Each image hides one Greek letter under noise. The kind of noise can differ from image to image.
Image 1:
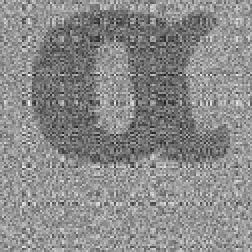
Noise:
low rank plus noise
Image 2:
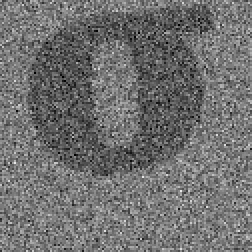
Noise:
independent entries
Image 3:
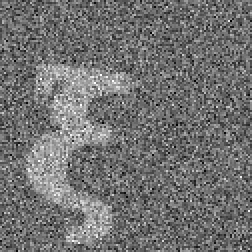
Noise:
independent entries
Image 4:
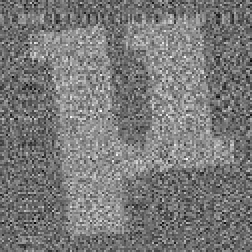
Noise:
low rank plus noise
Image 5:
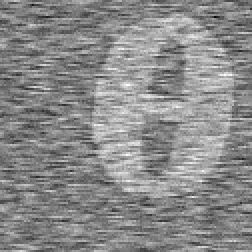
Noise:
streaked along the rows
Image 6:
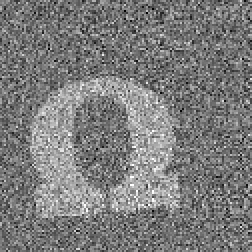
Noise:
low rank plus noise
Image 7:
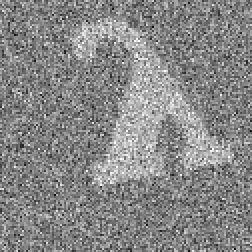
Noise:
independent entries
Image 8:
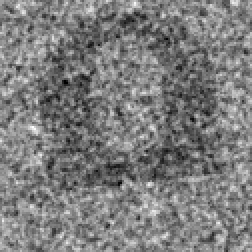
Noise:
blotchy
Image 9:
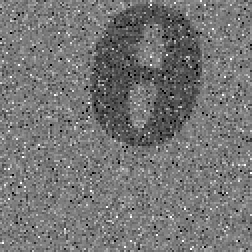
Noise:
heavy tails
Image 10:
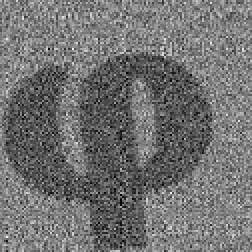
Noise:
low rank plus noise
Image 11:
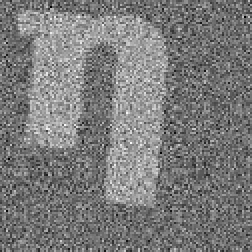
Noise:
low rank plus noise
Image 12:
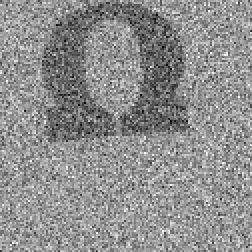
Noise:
independent entries
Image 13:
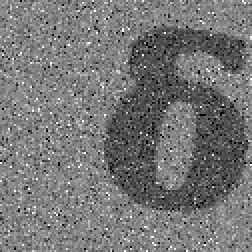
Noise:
heavy tails
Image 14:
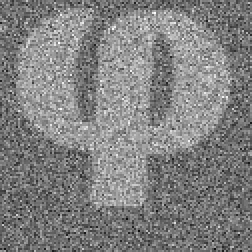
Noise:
independent entries
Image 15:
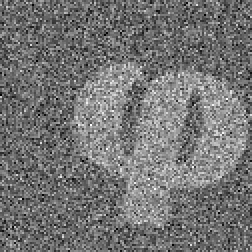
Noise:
independent entries
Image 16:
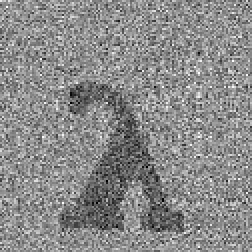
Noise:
low rank plus noise
